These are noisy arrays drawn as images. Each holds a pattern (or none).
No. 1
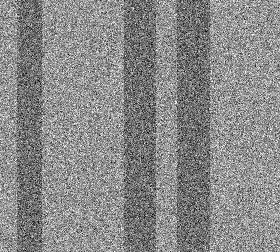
bands of columns
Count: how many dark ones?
3
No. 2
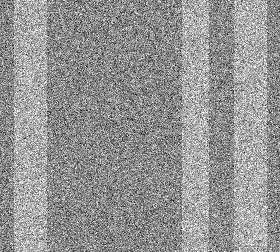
bands of columns
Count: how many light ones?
3
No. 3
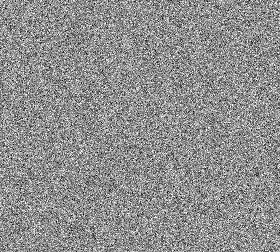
only noise
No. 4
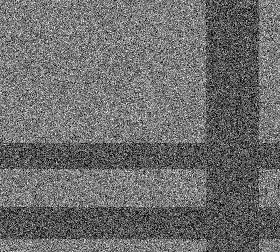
bands of rows crossing bands of columns
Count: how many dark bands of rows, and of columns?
2 and 1
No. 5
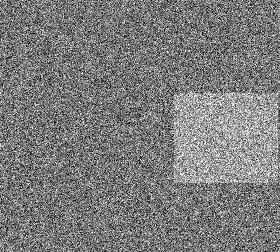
one block
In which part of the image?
middle right
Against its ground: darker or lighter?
lighter
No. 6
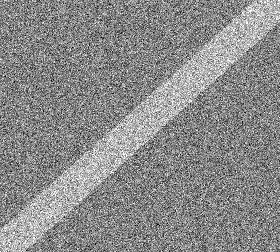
a diagonal band
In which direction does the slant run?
bottom left to top right
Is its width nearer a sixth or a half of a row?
a sixth
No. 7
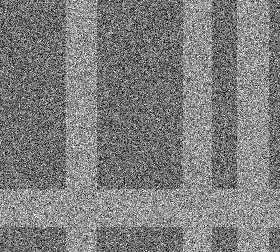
bands of rows crossing bands of columns
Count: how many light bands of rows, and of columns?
1 and 3
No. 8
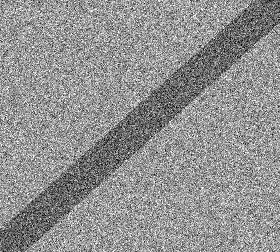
a diagonal band
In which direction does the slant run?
bottom left to top right
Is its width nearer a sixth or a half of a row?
a sixth
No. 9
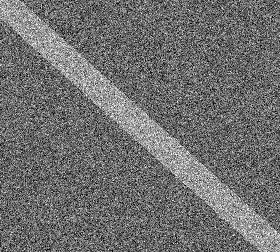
a diagonal band
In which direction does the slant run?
top left to bottom right
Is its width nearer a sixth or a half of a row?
a sixth
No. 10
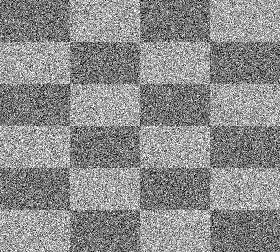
a checkerboard
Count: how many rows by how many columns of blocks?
6 by 4
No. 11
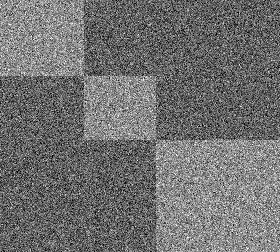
blocks along the diagonal
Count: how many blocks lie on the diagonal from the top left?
3
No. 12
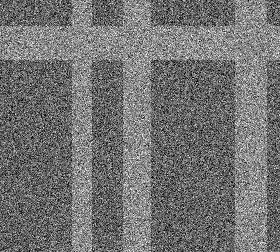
bands of rows crossing bands of columns
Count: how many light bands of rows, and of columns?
1 and 3
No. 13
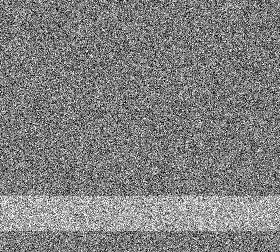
one band of rows
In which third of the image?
bottom
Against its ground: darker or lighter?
lighter
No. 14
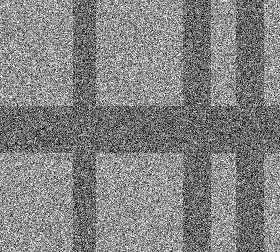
bands of rows crossing bands of columns
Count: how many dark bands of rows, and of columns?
1 and 3
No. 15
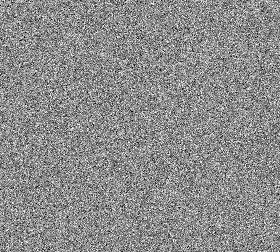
only noise
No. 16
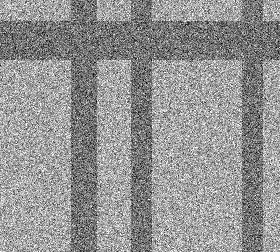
bands of rows crossing bands of columns
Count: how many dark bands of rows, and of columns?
1 and 3
